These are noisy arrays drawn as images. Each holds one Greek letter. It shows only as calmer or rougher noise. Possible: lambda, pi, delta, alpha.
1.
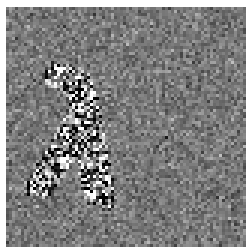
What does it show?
rough lambda
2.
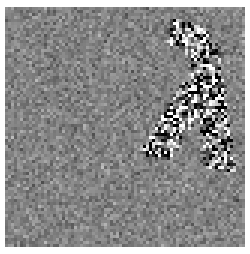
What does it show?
rough lambda
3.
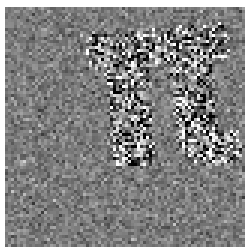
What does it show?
rough pi
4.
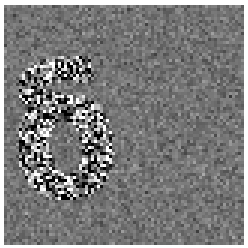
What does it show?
rough delta
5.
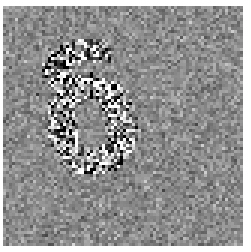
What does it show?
rough delta
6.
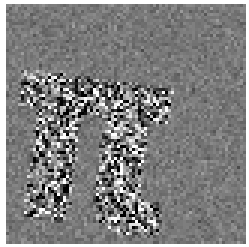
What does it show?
rough pi
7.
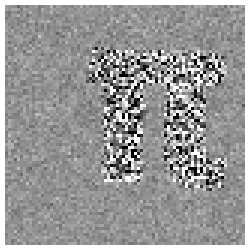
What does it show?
rough pi
